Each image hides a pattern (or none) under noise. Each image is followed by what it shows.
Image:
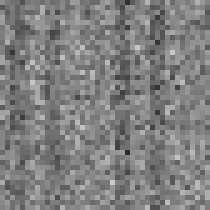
bands of columns
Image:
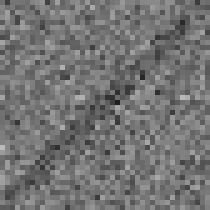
a diagonal band
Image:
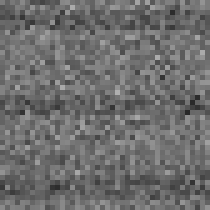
bands of rows
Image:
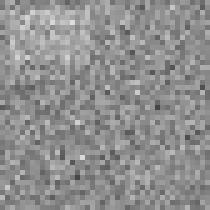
one block
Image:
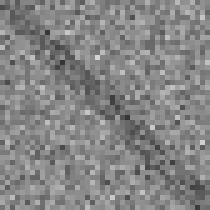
a diagonal band
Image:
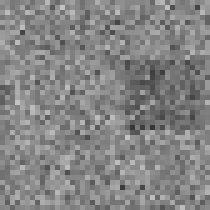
one block
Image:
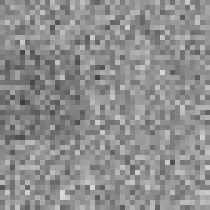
one block
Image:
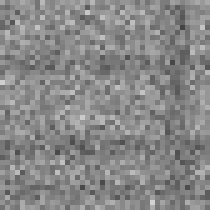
bands of rows crossing bands of columns
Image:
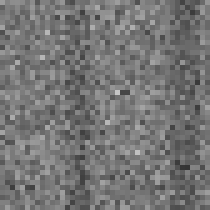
bands of columns
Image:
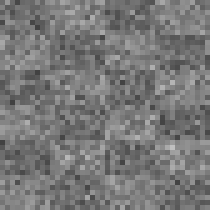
a checkerboard
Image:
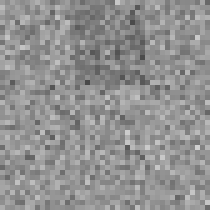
one block
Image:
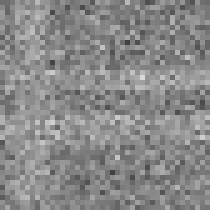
bands of rows crossing bands of columns
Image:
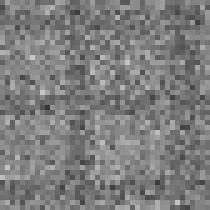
bands of rows crossing bands of columns
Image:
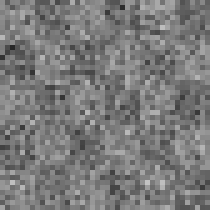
a checkerboard
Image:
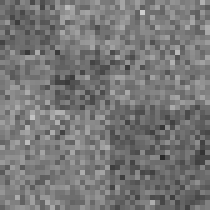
blocks along the diagonal
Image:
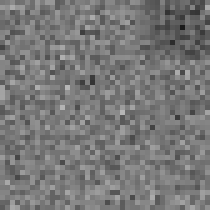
one block
